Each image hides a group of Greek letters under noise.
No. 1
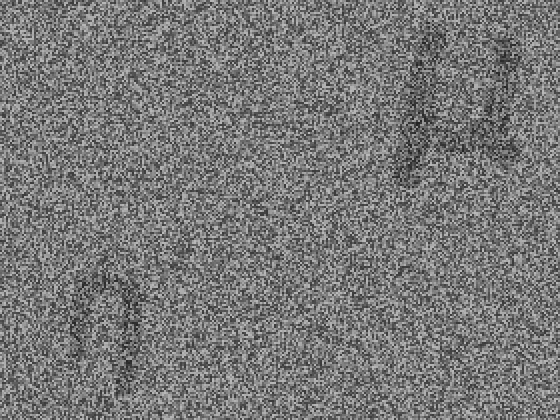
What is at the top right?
mu
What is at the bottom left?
eta
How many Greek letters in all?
2
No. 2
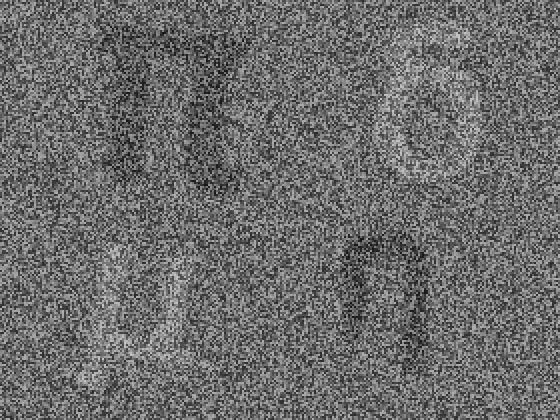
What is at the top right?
delta
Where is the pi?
top left
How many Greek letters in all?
4
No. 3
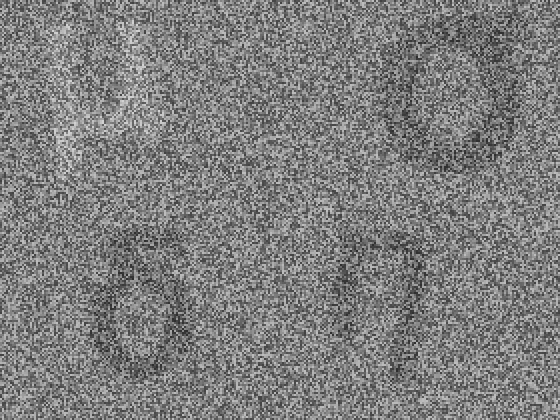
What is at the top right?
sigma
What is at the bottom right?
eta
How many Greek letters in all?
4
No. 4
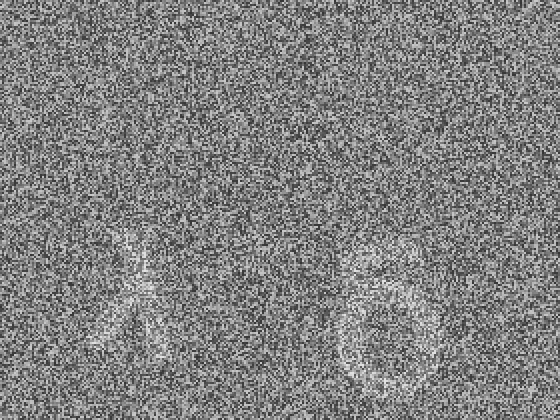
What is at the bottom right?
delta
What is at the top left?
nothing
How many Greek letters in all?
2
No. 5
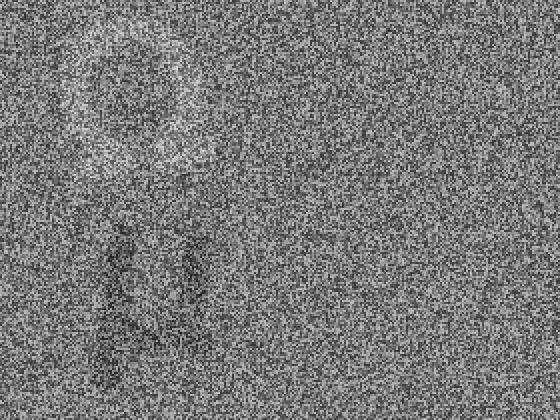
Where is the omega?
top left
